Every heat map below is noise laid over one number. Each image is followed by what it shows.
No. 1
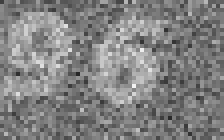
96
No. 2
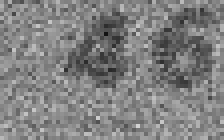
46
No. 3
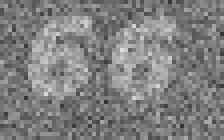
66
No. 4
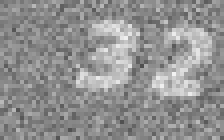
32
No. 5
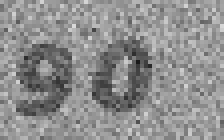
90
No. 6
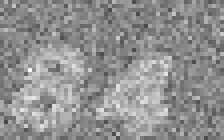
84
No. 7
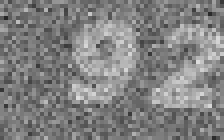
92
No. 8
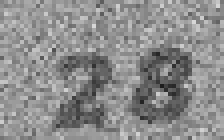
28
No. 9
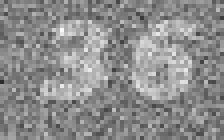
36
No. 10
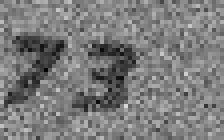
73
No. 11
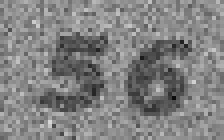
56
